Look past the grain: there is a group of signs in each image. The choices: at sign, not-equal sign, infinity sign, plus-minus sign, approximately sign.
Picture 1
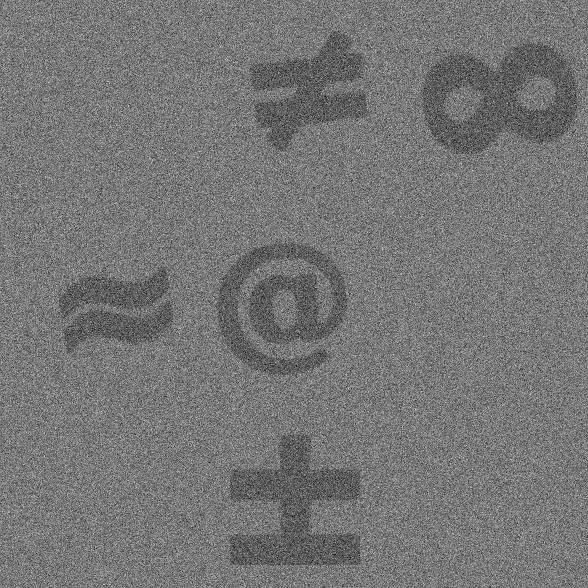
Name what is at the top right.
infinity sign
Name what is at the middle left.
approximately sign
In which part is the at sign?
centre
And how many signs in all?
5
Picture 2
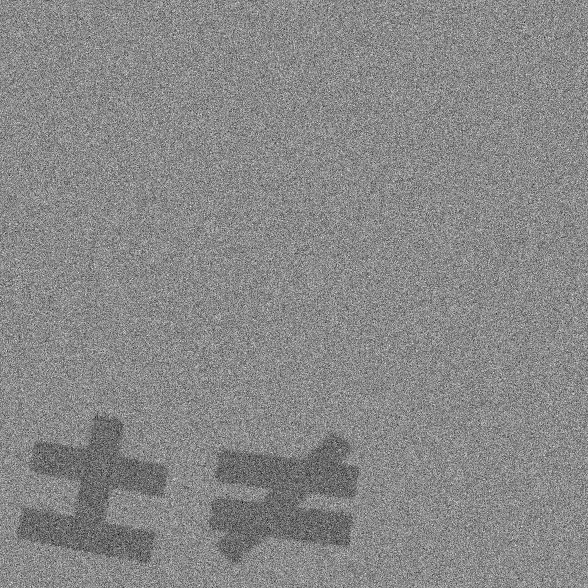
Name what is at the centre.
nothing
